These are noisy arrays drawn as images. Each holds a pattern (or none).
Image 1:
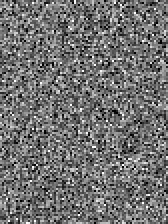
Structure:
only noise
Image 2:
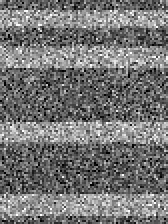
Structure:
bands of rows
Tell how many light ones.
4
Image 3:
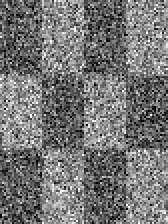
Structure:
a checkerboard
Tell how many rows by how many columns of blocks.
3 by 4
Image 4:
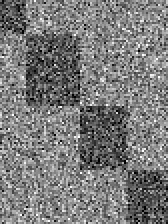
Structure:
blocks along the diagonal
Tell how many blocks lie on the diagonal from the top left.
4
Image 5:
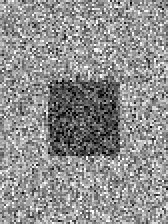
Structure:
one block
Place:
centre
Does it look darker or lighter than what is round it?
darker
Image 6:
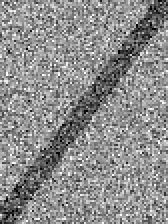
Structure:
a diagonal band
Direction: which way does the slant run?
bottom left to top right
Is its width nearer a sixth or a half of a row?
a sixth
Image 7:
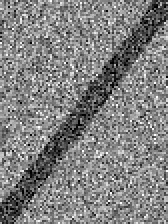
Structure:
a diagonal band
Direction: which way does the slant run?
bottom left to top right
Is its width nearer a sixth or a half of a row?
a sixth
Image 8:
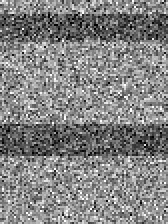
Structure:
bands of rows
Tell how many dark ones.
2
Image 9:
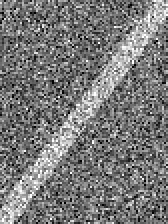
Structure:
a diagonal band
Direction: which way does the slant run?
bottom left to top right
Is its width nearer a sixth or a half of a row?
a sixth
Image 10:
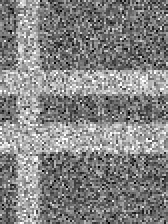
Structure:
bands of rows crossing bands of columns
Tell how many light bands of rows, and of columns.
2 and 1
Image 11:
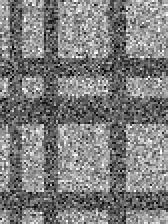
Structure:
bands of rows crossing bands of columns
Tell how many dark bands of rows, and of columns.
3 and 3
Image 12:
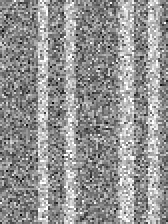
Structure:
bands of columns
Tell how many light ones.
4
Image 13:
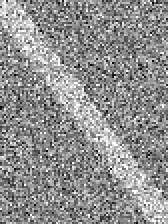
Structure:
a diagonal band
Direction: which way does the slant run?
top left to bottom right
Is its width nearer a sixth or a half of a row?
a sixth
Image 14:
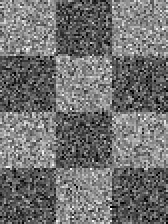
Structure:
a checkerboard
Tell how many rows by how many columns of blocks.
4 by 3
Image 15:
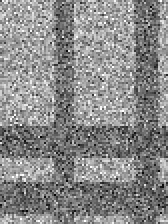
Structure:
bands of rows crossing bands of columns
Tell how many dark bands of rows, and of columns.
2 and 2
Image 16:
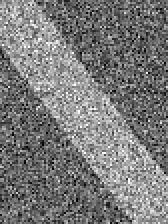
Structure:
a diagonal band
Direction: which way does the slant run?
top left to bottom right
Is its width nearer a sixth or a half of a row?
a half
